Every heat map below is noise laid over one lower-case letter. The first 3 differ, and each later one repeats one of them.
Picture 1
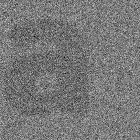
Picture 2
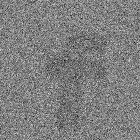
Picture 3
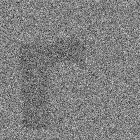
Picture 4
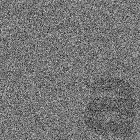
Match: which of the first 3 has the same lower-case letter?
1
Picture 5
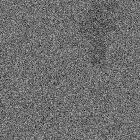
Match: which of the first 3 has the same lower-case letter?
2
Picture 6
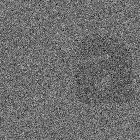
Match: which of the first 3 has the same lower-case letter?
1
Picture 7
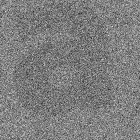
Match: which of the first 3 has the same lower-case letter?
1
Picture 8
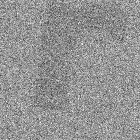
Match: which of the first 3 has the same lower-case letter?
3
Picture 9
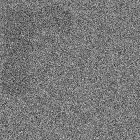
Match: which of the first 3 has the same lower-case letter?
3
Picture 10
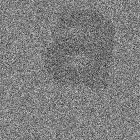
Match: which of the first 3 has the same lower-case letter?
1
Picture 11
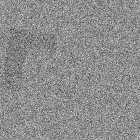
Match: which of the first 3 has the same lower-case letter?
3
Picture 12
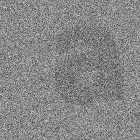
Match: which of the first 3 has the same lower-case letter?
1
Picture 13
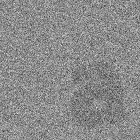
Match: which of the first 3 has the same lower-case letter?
1
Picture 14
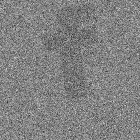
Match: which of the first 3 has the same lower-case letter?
2
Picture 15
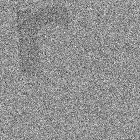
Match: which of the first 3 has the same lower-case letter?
3
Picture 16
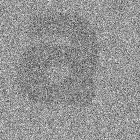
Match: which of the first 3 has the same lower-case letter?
1
